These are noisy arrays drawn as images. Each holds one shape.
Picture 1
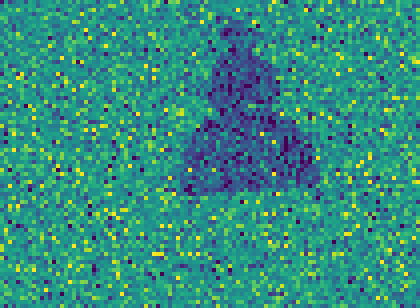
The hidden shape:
chess pawn
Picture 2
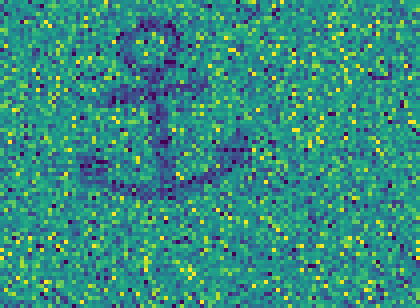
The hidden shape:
anchor
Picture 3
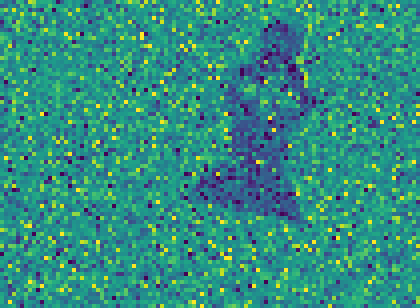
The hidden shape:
chess bishop
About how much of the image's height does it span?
two thirds
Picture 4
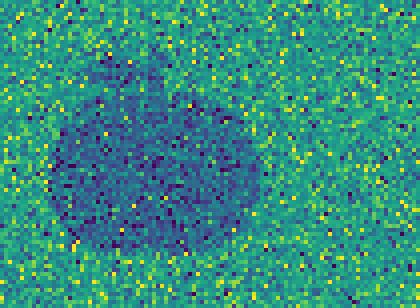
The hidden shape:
apple
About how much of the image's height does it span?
two thirds
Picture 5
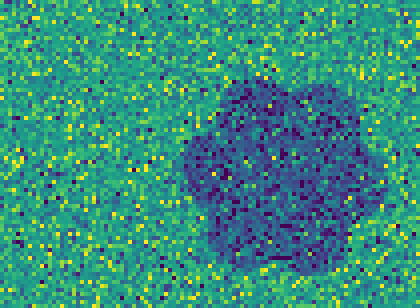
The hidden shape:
flower
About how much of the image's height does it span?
two thirds
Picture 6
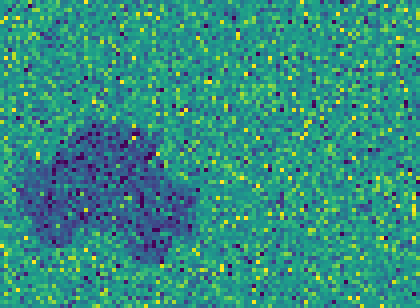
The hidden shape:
car
